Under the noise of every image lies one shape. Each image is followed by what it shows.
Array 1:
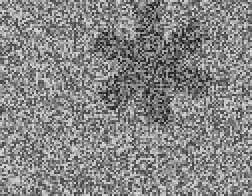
asterisk
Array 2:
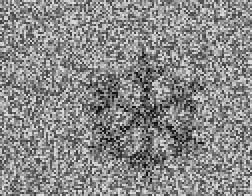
snowflake
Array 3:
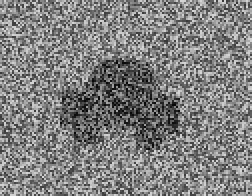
car
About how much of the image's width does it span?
half
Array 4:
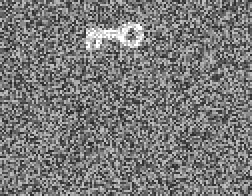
key
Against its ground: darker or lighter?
lighter
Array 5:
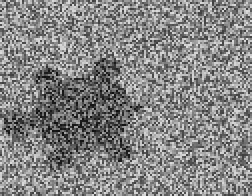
turtle
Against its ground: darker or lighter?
darker
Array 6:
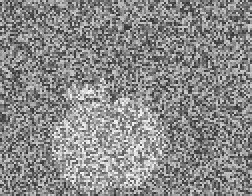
apple
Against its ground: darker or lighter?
lighter
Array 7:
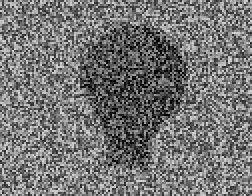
light bulb
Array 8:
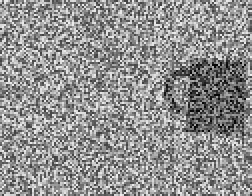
cup
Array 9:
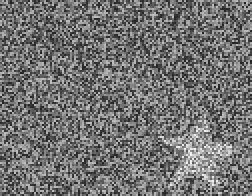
star
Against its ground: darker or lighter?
lighter
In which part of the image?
bottom right
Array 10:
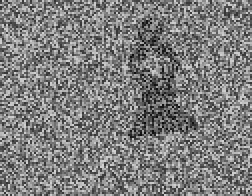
chess bishop
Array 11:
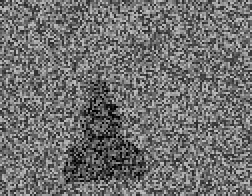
chess pawn
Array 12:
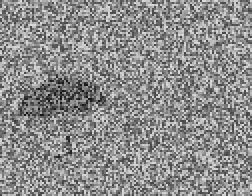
umbrella
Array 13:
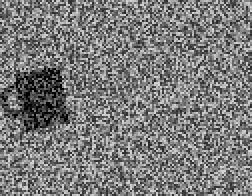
cup
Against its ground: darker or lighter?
darker
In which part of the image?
middle left
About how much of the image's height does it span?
a third
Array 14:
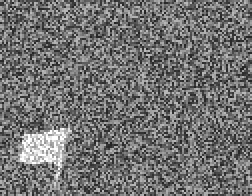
flag
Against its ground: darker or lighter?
lighter
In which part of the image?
bottom left
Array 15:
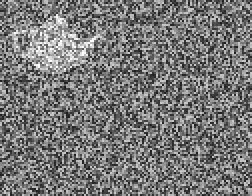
teapot
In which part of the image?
top left
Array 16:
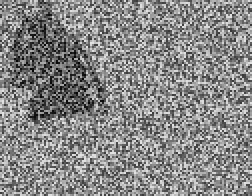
chess knight
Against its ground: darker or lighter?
darker
